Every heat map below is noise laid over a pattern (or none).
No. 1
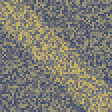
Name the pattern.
a diagonal band
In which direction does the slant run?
top left to bottom right
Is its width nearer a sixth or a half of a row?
a half
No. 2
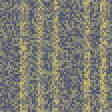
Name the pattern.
bands of columns
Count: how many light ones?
5
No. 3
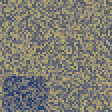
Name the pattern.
one block
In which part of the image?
bottom left
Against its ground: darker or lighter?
darker
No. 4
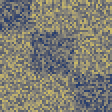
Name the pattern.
blocks along the diagonal
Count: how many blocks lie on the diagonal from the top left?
3
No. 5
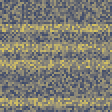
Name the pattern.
bands of rows
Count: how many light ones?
4
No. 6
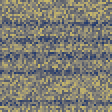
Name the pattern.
bands of rows
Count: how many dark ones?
5
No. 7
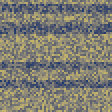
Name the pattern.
bands of rows
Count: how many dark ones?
4
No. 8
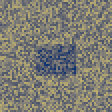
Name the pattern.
one block
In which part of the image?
centre
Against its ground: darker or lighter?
darker
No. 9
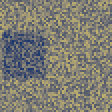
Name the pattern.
one block
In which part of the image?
middle left
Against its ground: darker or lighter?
darker
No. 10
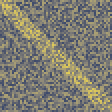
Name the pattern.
a diagonal band
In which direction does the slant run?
top left to bottom right
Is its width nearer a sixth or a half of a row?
a sixth
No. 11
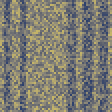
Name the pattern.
bands of columns
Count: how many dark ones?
5
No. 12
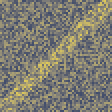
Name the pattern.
a diagonal band
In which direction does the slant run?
bottom left to top right
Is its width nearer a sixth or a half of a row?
a sixth
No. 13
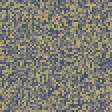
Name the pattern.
only noise
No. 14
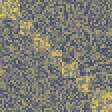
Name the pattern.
blocks along the diagonal
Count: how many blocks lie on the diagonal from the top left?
7
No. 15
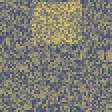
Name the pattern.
one block
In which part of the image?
top middle
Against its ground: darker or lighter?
lighter
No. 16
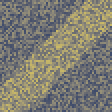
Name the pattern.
a diagonal band
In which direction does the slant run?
bottom left to top right
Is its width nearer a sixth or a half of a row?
a half
